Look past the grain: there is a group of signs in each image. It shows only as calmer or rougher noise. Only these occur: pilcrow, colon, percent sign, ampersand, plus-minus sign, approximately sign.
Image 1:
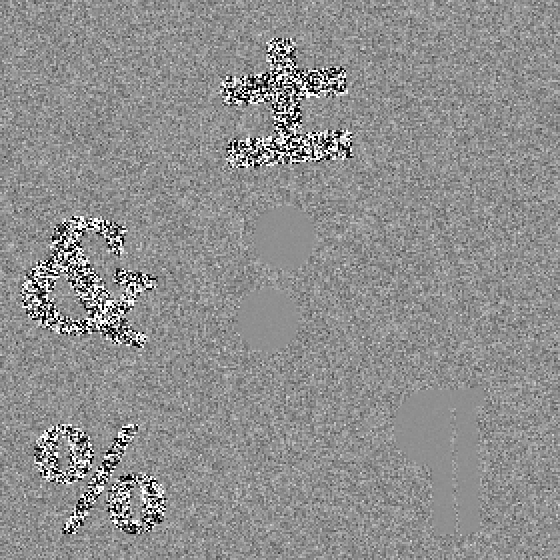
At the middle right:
nothing
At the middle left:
ampersand
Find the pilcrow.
bottom right
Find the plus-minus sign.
top middle
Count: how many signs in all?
5
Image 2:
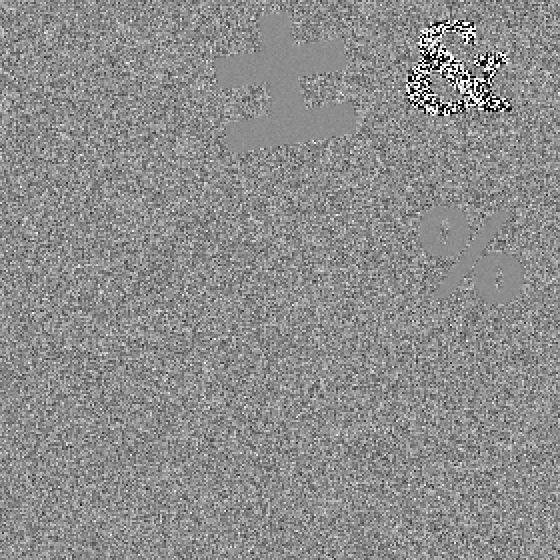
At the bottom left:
nothing
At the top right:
ampersand
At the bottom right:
nothing
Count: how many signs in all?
3
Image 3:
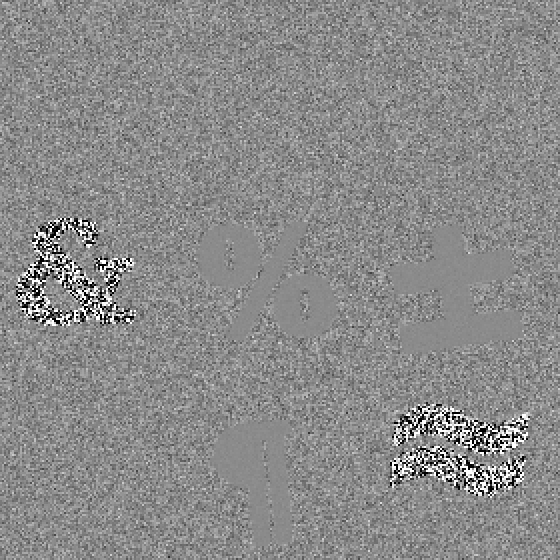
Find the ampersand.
middle left
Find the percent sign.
centre
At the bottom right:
approximately sign
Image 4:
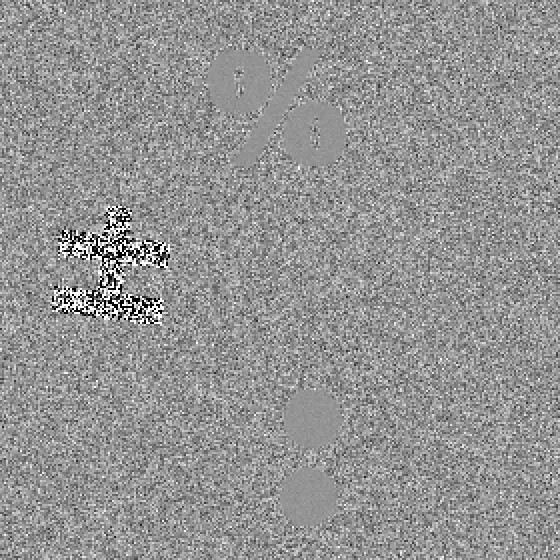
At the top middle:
percent sign
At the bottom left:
nothing
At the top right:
nothing
